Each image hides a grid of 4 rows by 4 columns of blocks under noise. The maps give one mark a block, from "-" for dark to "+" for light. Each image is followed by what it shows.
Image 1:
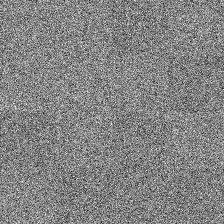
+ + - +
+ + + -
- + - +
+ - - -
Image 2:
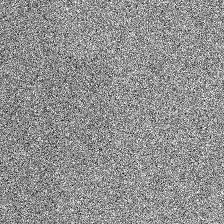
- + + +
- - + +
- - + +
- + + +
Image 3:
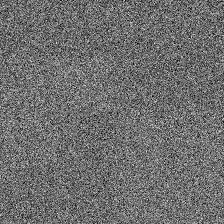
- - - -
+ + - -
+ - + +
- - + +
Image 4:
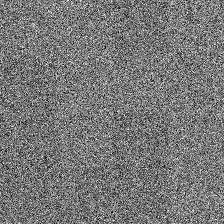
+ + - +
- + + +
- + - +
- - - +
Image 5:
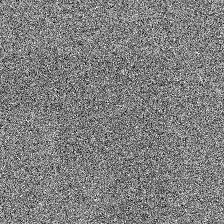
+ + + +
- - - +
+ - - +
+ + - +
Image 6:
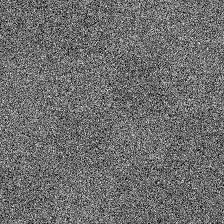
- - + +
+ + - +
+ - + -
- + - -
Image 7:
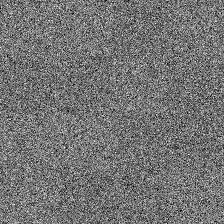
+ + - +
- - + -
+ + - -
+ - - +
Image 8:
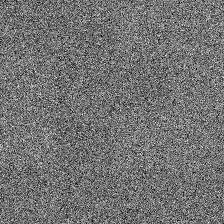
- - + +
+ - - +
+ - + +
- - - -
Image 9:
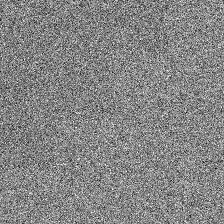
- - - +
- - + +
- + + +
+ + + +
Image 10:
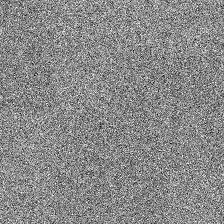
- + + +
- + - -
+ - - -
+ - - +
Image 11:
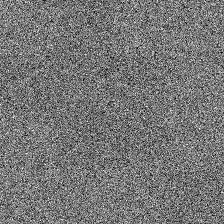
+ - + +
- - - +
+ - - +
+ + + -
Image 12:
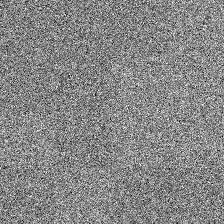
- - - +
- - + +
+ - + +
- + - -
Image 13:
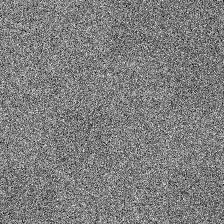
+ + - -
+ + + -
+ - + +
- + + -
